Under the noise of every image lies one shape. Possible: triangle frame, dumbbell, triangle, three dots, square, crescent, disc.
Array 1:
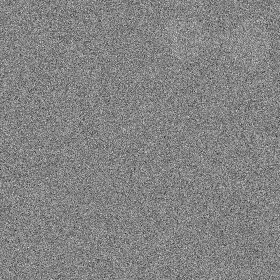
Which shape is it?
dumbbell
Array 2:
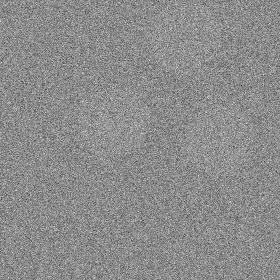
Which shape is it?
three dots
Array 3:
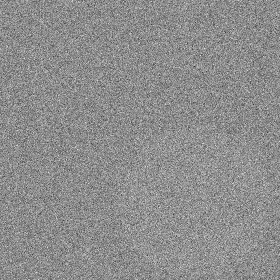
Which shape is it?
disc
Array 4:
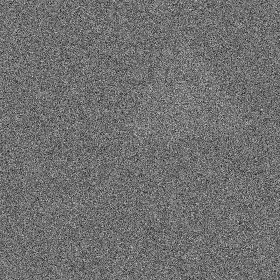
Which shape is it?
triangle
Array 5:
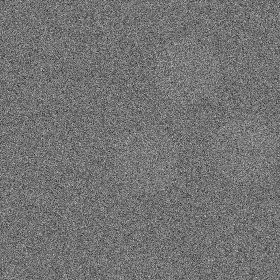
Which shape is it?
three dots
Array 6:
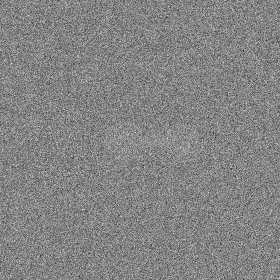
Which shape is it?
dumbbell
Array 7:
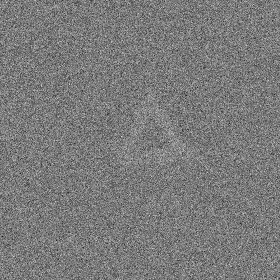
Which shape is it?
triangle frame
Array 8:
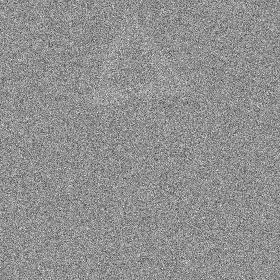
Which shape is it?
triangle frame
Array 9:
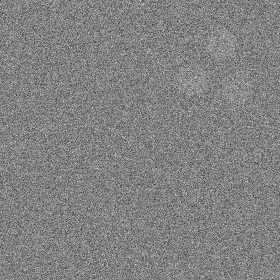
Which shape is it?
three dots
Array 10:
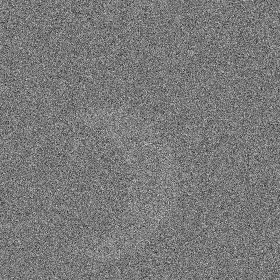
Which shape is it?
crescent
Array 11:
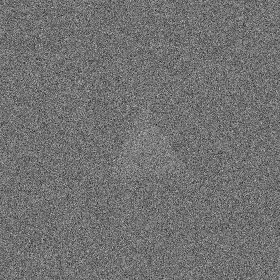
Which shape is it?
triangle
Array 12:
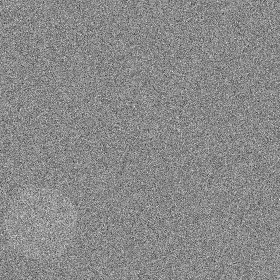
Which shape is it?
disc
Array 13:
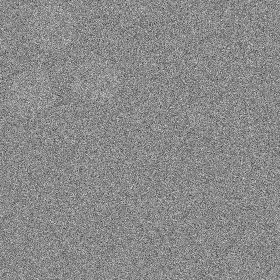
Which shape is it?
three dots
